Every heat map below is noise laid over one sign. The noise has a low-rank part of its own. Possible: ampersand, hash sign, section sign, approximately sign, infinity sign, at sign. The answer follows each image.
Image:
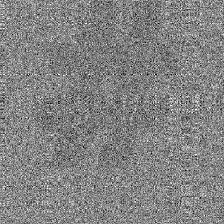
hash sign
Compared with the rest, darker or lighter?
darker
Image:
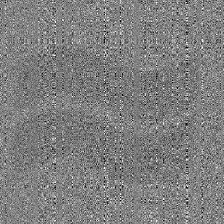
approximately sign
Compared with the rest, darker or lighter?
darker
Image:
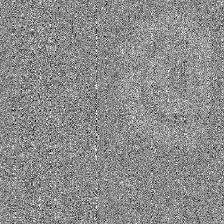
at sign
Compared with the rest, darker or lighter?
lighter
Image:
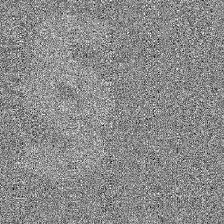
section sign
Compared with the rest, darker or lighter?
lighter
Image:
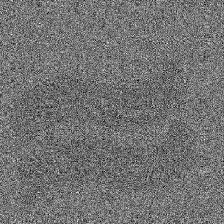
approximately sign
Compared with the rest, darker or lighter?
darker
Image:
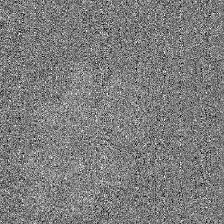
hash sign
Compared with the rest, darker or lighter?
lighter
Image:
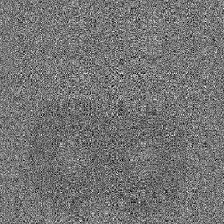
infinity sign
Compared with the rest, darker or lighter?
darker
